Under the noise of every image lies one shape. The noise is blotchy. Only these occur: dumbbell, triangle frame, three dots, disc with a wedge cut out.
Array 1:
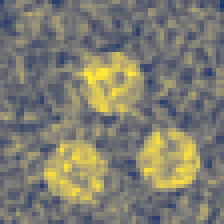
three dots
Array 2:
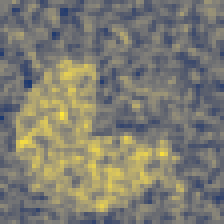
disc with a wedge cut out
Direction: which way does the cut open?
up and right
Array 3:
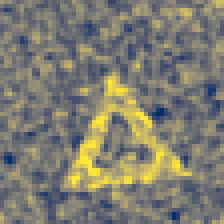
triangle frame
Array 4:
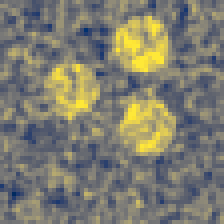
three dots
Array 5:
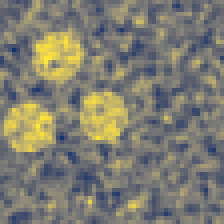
three dots
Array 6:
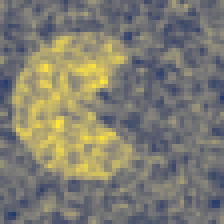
disc with a wedge cut out
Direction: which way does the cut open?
right
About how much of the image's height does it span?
two thirds
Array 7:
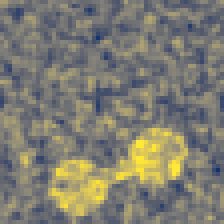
dumbbell
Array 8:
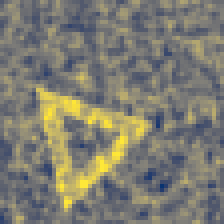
triangle frame
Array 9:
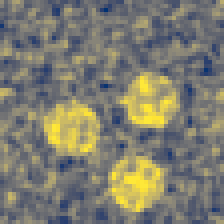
three dots
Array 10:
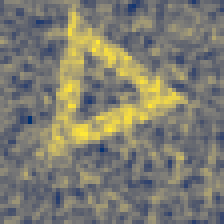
triangle frame
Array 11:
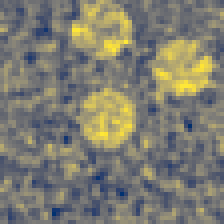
three dots
